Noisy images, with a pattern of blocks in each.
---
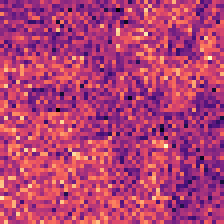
mirrored about the diagonal from the bottom left
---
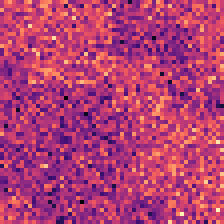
mirrored about the diagonal from the bottom left
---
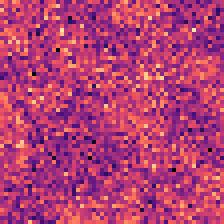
mirrored about the diagonal from the bottom left
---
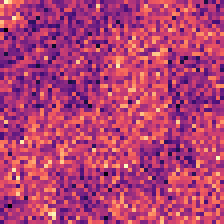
mirrored about the diagonal from the top left
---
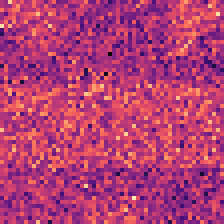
left and right mirror each other
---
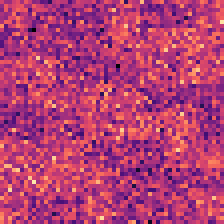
the same after a half turn
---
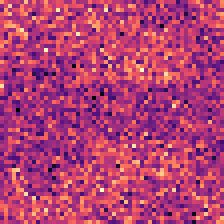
top and bottom mirror each other
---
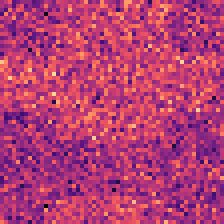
left and right mirror each other
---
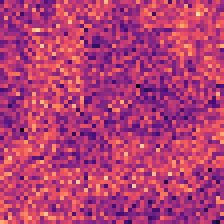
mirrored about the diagonal from the bottom left
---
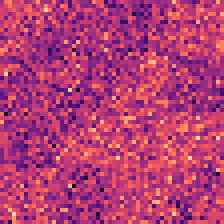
mirrored about the diagonal from the top left
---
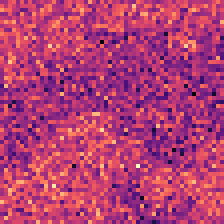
no symmetry
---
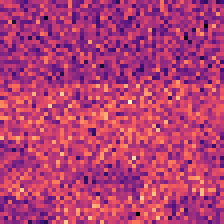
left and right mirror each other
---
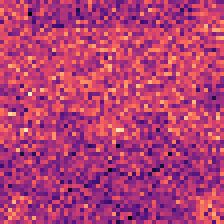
left and right mirror each other
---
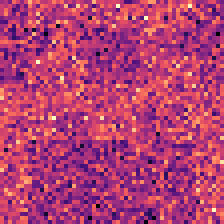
left and right mirror each other
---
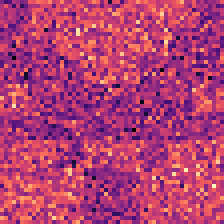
left and right mirror each other
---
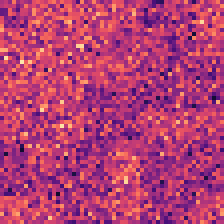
mirrored about the diagonal from the top left
